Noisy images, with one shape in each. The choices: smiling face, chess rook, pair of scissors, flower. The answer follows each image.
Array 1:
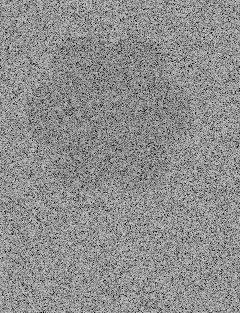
flower
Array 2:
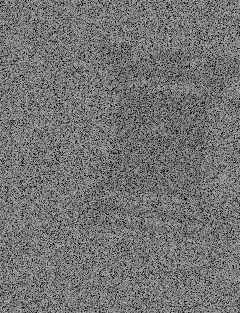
chess rook
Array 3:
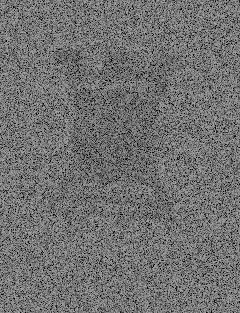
chess rook
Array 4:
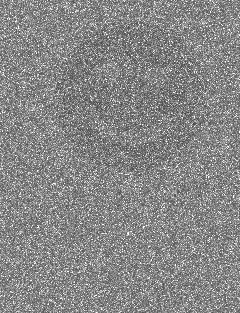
smiling face
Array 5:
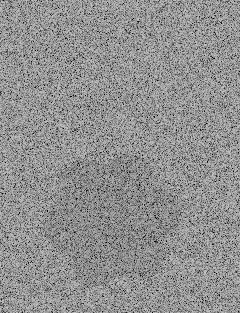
flower
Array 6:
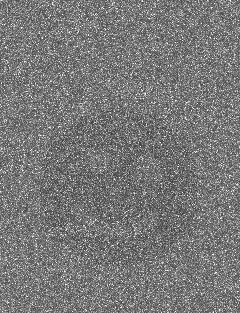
smiling face
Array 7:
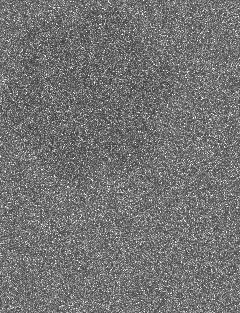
flower
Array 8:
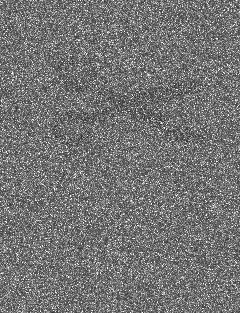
pair of scissors
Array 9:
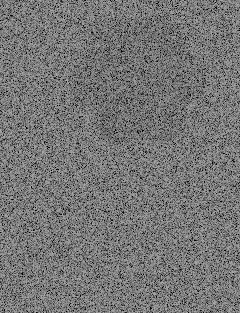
flower
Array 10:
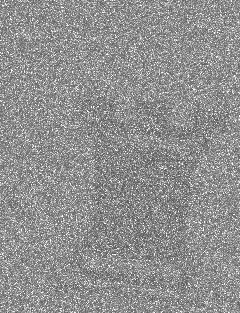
chess rook
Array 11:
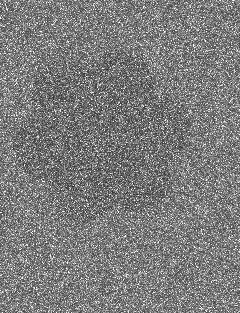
flower
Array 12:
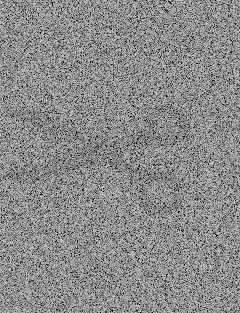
pair of scissors
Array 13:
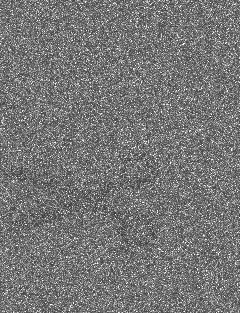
pair of scissors
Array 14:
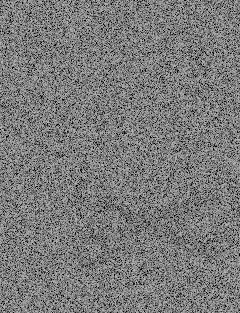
pair of scissors
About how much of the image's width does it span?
two thirds
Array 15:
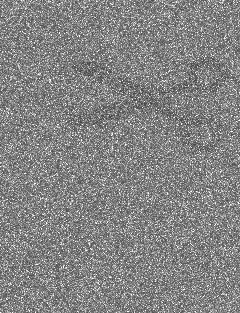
pair of scissors
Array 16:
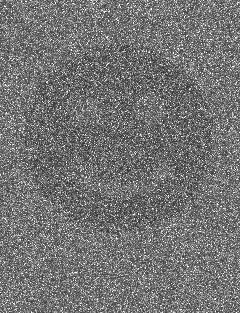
smiling face
